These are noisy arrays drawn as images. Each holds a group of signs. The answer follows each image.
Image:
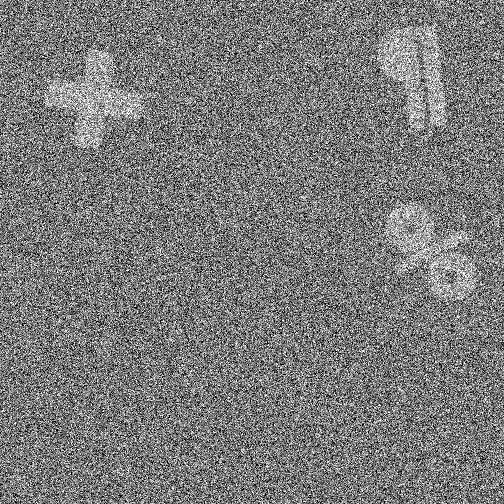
top left: plus sign; top right: pilcrow; middle right: percent sign
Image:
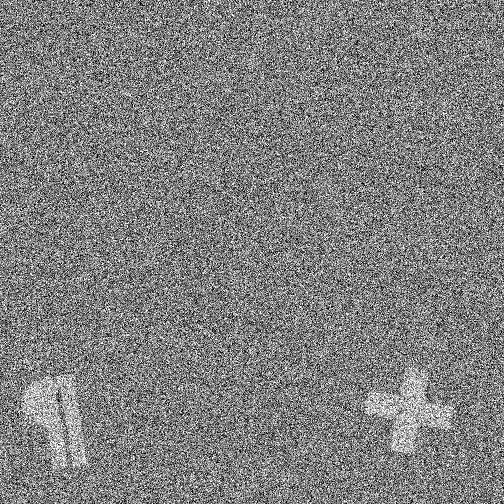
bottom left: pilcrow; bottom right: plus sign
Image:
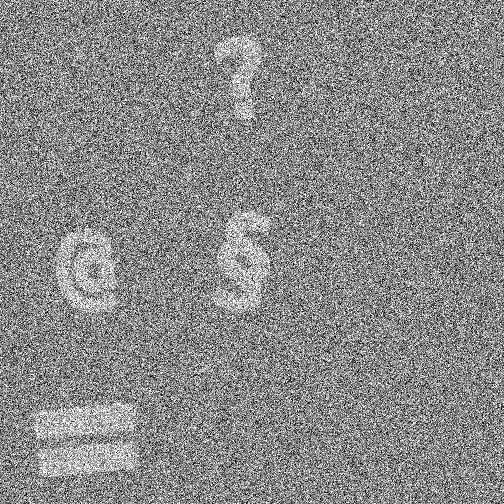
top middle: question mark; middle left: at sign; centre: section sign; bottom left: equals sign
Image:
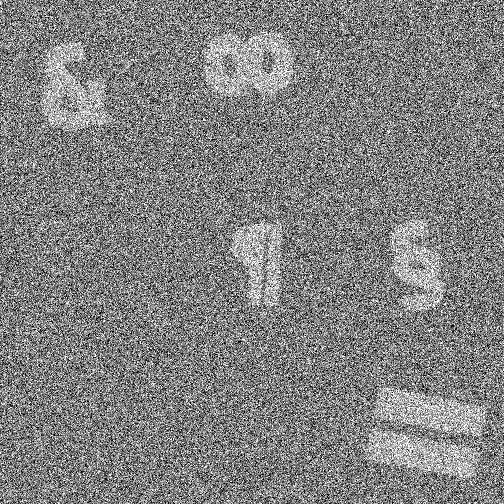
top left: ampersand; top middle: infinity sign; centre: pilcrow; middle right: section sign; bottom right: equals sign
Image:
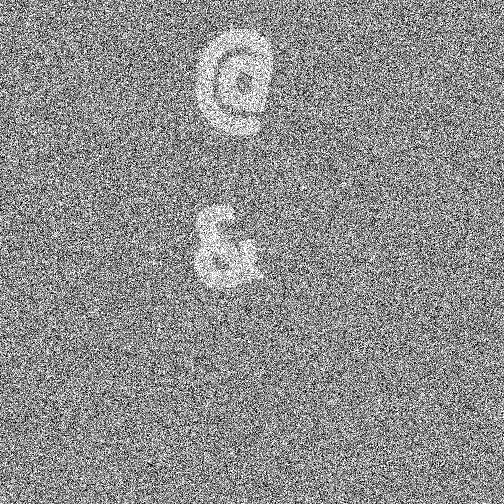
top middle: at sign; centre: ampersand
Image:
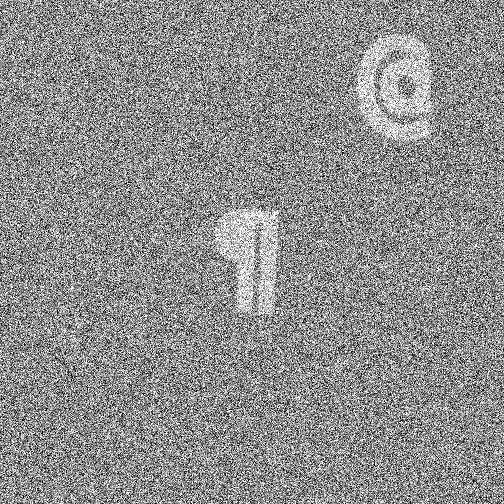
top right: at sign; centre: pilcrow
